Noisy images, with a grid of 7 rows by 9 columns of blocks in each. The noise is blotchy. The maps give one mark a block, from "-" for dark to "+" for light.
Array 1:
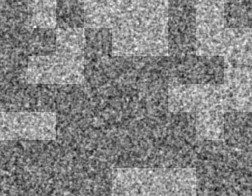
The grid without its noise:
-+-+++-+-
--+-++-++
-++-----+
------+++
++-----+-
---------
----+++--
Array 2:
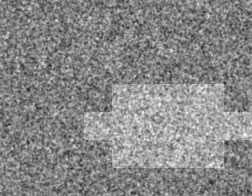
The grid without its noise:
---------
---------
---------
----++++-
---++++++
----++++-
---------
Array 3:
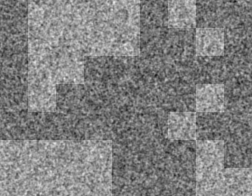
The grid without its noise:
-++++-+--
-++++--+-
-++------
-+-----+-
------+--
++++---+-
++++---++
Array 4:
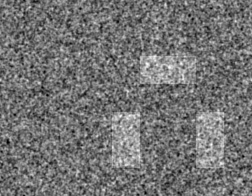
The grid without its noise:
---------
---------
-----++--
---------
----+--+-
----+--+-
---------
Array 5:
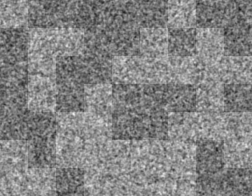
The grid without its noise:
+-----+--
-++--+-+-
-+--+++++
-+-+---+-
--++--+++
+-+++++-+
++-++++--
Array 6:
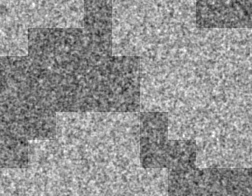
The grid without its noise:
+++-+++--
+---+++++
-----++++
-----++++
--+++-+++
-++++--++
++++++---
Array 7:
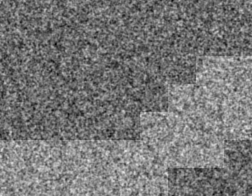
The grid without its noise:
---------
---------
-------++
------+++
-----++++
++++++++-
++++++---
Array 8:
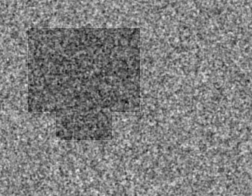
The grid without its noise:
+++++++++
+----++++
+----++++
+----++++
++--+++++
+++++++++
+++++++++
